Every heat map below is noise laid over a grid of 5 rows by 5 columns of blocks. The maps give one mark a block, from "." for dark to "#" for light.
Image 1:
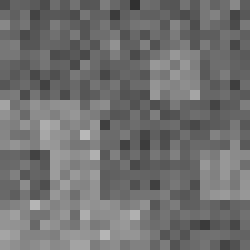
. . . . .
. . . # .
# # . . .
. # . . #
# # # . .
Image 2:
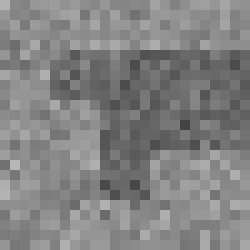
# # # # #
# . . . .
# # . . .
# # . # #
# # # # #
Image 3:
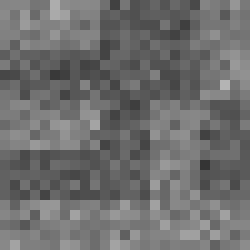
# # . . #
. . . . #
# # . # .
. . . # .
# # # # #
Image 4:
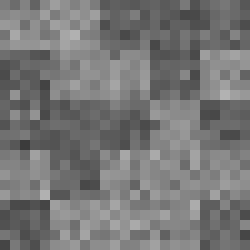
# # . . .
. # # . #
. . . # .
# . # # #
. # # # .
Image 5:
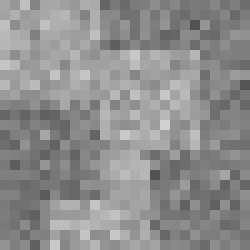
# # . . .
# # # # .
. . # # .
. . # . .
. # # . .
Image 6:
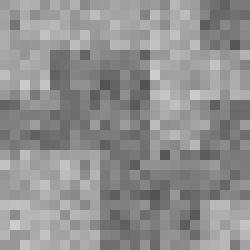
# # # # .
# . . # #
. . . # .
# # . . .
# # . . #
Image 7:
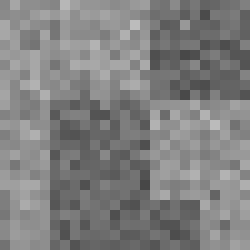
# # # . .
# # # . .
# . . # #
# . . # #
# . . . #
